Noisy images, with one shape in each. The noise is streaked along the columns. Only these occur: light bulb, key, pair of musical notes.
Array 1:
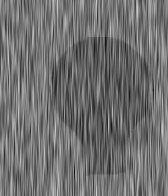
light bulb
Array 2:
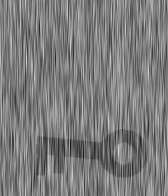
key
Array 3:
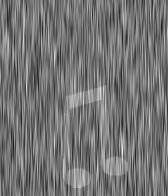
pair of musical notes
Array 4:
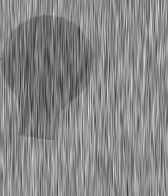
light bulb
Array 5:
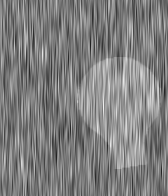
light bulb
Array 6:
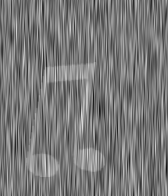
pair of musical notes
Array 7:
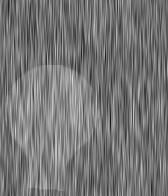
light bulb
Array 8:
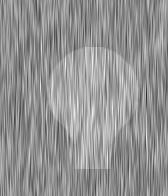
light bulb
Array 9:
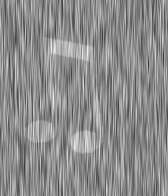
pair of musical notes
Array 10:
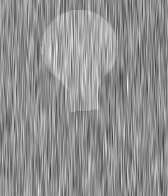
light bulb
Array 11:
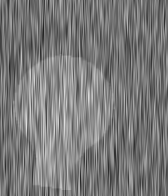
light bulb
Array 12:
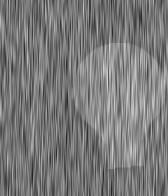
light bulb
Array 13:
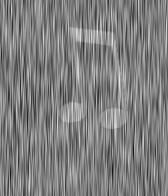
pair of musical notes
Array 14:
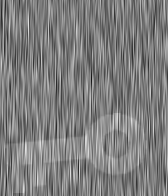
key
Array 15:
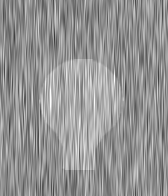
light bulb
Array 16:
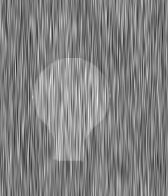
light bulb
